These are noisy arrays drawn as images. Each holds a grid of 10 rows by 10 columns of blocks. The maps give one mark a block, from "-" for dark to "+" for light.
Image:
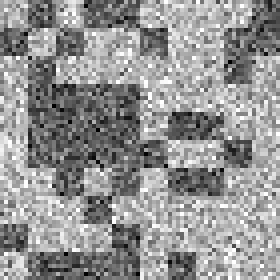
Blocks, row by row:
+ - + - - + + + + -
- + - + + - + + - -
+ - + + + + + + - +
+ - - - - + + + + +
+ - - - - + - - + +
+ - - - - - + + - +
+ + - + - + - - + +
+ + + - + + + + + +
- + + + - + + + + +
+ - - - - + - + + +
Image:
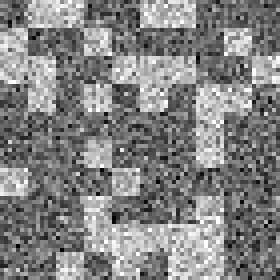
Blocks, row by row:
- + + - - + + - - -
+ - - + - - - - + -
+ + - - + + + - - +
- + - + - + - + + -
- - - - - - - + - -
- - - + - - - + - -
+ - - - + - - - - -
- - - + - - - + - -
- - - + + + + + - -
- - + - + - + + - -
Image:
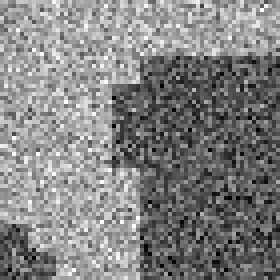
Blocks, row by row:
+ + + + + + + + + +
+ + + + + + + + + +
+ + + + + - - - - -
+ + + + - - - - - -
+ + + + - - - - - -
+ + + + - - - - - -
+ + + + + - - - - -
+ + + + + - - - - -
- + + + + - - - - -
- - + + + - - - - -
